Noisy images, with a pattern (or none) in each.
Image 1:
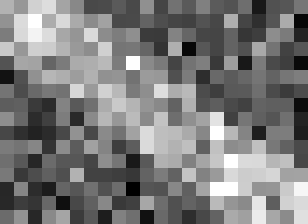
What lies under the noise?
a diagonal band
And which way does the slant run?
top left to bottom right
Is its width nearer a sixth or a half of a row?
a half
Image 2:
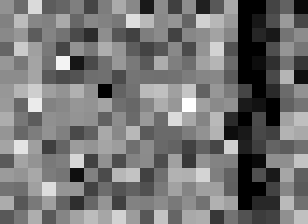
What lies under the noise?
one band of columns
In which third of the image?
right
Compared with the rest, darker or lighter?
darker
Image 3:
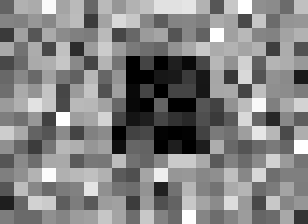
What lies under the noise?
one block
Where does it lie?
centre
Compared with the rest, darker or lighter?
darker
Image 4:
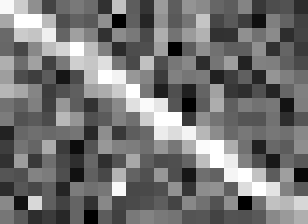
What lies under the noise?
a diagonal band
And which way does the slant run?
top left to bottom right
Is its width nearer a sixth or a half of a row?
a sixth
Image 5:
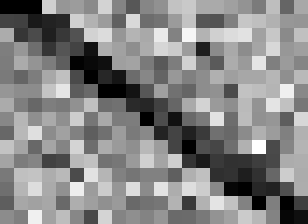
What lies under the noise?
a diagonal band
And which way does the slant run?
top left to bottom right
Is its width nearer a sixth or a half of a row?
a sixth
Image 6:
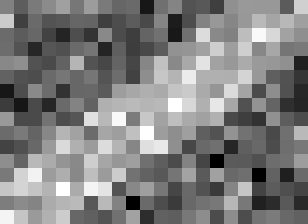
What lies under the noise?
a diagonal band
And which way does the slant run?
bottom left to top right
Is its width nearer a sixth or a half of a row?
a half
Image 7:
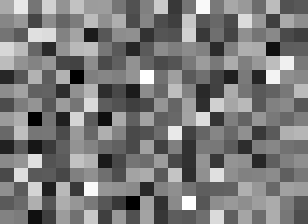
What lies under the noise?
only noise
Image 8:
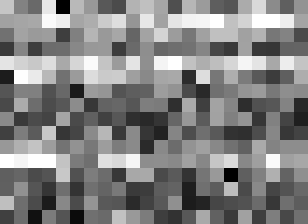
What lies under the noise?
bands of rows
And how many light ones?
3
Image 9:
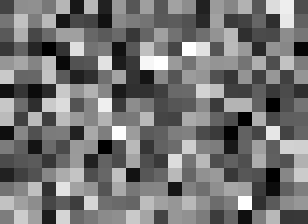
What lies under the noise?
only noise
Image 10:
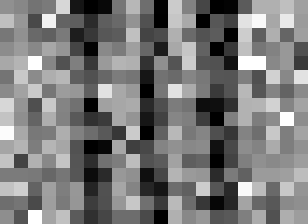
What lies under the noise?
bands of columns
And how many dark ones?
3
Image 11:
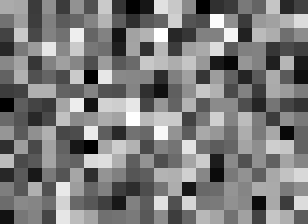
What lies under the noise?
only noise
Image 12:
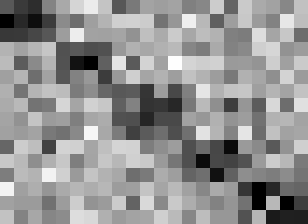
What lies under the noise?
blocks along the diagonal
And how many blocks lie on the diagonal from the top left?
5
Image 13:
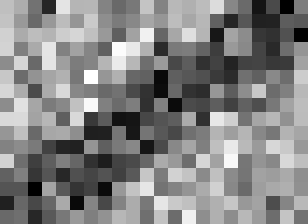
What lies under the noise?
a diagonal band
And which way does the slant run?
bottom left to top right
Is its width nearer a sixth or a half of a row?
a half
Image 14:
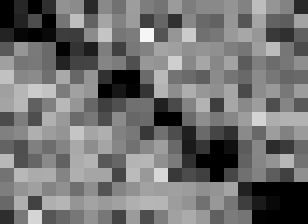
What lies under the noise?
blocks along the diagonal
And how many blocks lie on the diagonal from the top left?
6
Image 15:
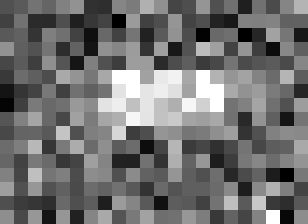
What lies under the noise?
one block
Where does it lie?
centre
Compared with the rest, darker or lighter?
lighter
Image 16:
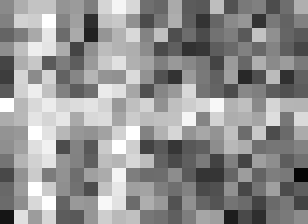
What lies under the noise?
bands of rows crossing bands of columns
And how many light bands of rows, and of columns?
1 and 2
